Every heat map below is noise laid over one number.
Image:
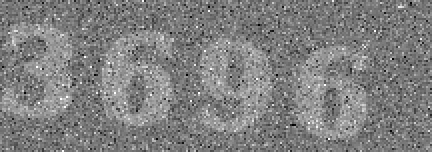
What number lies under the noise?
3696
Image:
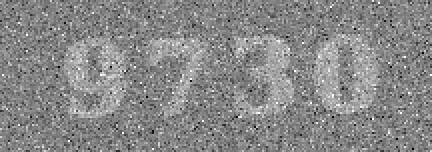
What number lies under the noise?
9730
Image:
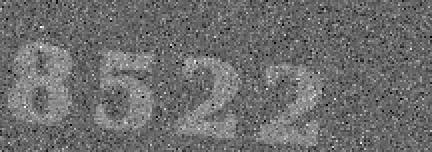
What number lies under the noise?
8522
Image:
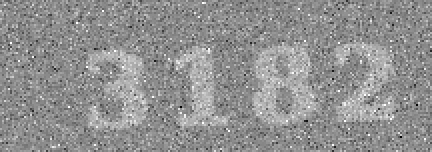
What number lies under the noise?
3182
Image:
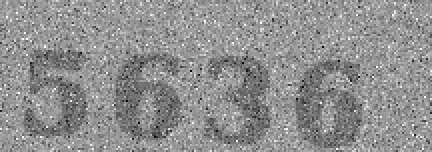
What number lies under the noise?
5636
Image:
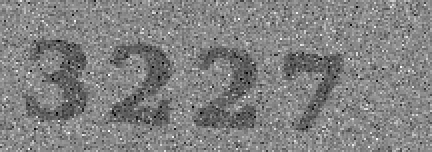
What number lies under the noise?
3227
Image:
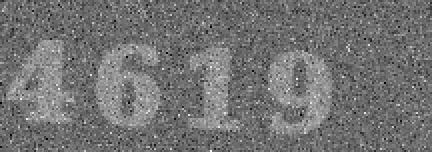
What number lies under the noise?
4619
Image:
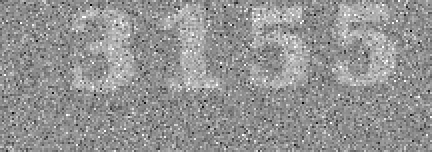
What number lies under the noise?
3155
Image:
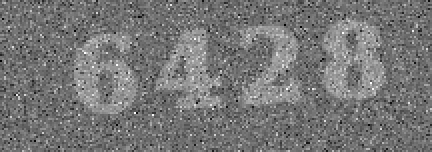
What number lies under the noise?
6428
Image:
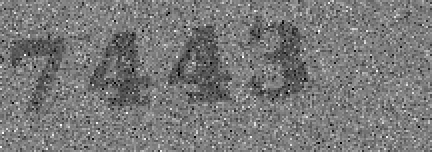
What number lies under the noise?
7443
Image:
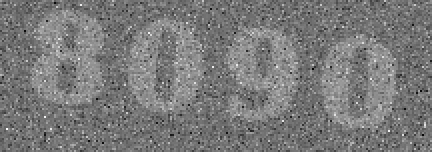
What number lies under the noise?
8090
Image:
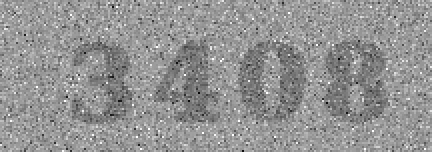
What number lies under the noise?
3408
